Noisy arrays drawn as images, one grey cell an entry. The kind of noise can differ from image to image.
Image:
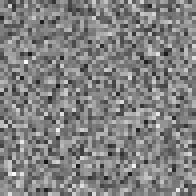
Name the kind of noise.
independent entries
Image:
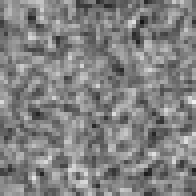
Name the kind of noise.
blotchy
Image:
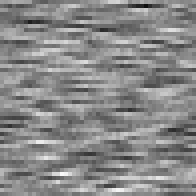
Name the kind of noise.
streaked along the rows
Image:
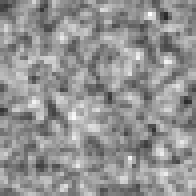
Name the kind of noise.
blotchy
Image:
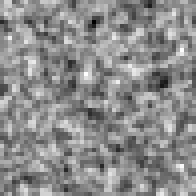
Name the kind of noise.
blotchy
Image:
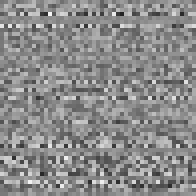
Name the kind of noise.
rows of uneven size
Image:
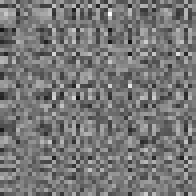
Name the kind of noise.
low rank plus noise
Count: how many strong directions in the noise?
one
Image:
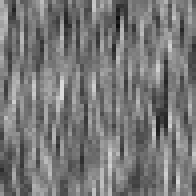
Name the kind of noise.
streaked along the columns
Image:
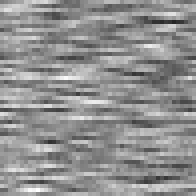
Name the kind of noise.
streaked along the rows
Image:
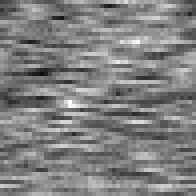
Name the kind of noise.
streaked along the rows
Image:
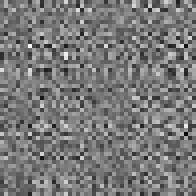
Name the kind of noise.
low rank plus noise
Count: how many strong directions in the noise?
two
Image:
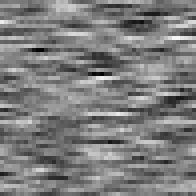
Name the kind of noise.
streaked along the rows
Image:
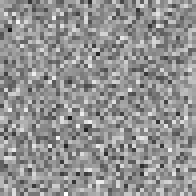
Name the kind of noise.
independent entries
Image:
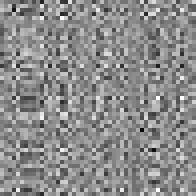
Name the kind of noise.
low rank plus noise
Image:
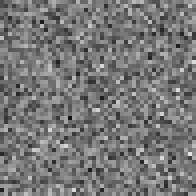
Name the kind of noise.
independent entries
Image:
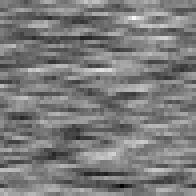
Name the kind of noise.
streaked along the rows
